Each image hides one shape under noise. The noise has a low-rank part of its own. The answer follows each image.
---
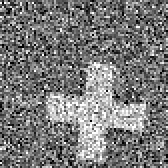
cross
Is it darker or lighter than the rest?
lighter
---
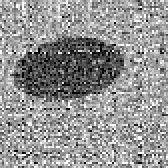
ellipse
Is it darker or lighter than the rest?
darker
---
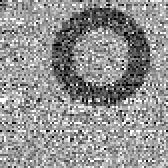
ring
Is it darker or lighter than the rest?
darker
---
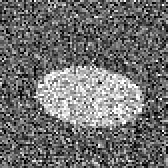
ellipse
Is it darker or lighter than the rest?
lighter
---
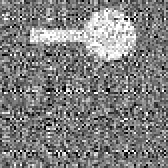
lollipop
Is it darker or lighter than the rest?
lighter
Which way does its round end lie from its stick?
right
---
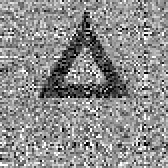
triangle frame
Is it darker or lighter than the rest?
darker
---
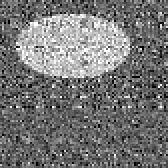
ellipse
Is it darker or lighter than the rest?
lighter
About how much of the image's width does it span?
two thirds
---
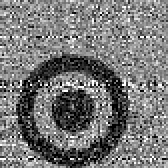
bullseye
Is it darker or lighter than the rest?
darker
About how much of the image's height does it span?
two thirds
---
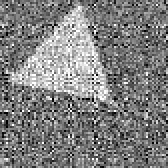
triangle
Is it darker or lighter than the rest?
lighter
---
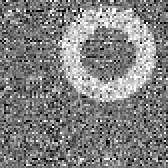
ring
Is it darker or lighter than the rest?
lighter
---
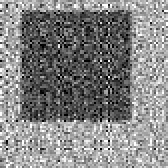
square
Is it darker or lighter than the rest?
darker
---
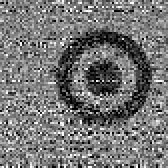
bullseye
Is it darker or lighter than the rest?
darker
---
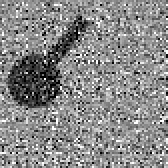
lollipop
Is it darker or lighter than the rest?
darker
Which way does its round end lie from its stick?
down and left
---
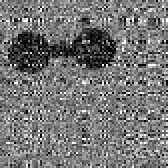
dumbbell
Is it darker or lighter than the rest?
darker
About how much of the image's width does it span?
two thirds
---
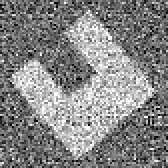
square with a notch
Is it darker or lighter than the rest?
lighter
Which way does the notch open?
up and left
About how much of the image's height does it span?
nearly all
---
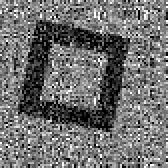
square frame
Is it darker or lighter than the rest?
darker
